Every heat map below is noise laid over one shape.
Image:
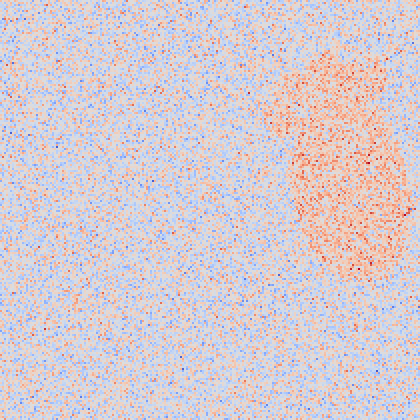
red footprint
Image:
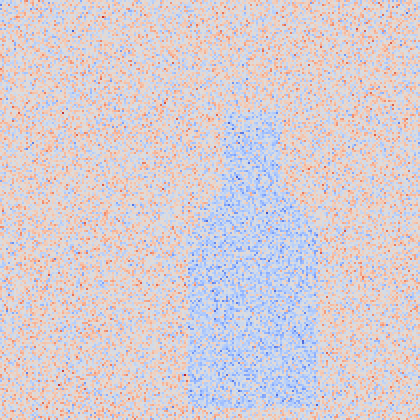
blue bottle
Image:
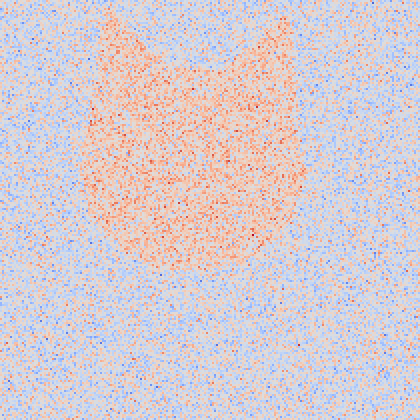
red cat's head
